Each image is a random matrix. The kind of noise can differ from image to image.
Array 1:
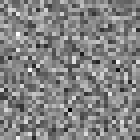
independent entries
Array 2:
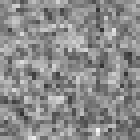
blotchy
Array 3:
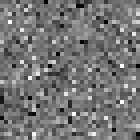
heavy tails
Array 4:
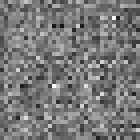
low rank plus noise
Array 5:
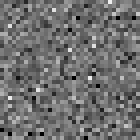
heavy tails
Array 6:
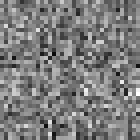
low rank plus noise
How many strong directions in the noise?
three or four
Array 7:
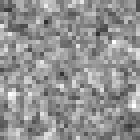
blotchy
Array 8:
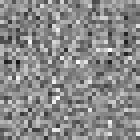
low rank plus noise
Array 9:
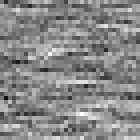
streaked along the rows
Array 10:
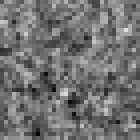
blotchy
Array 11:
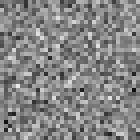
independent entries
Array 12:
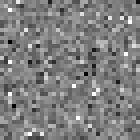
heavy tails
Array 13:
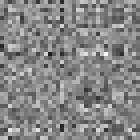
low rank plus noise
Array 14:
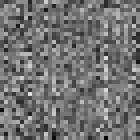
columns of uneven size
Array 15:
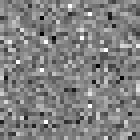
heavy tails
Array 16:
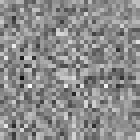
low rank plus noise
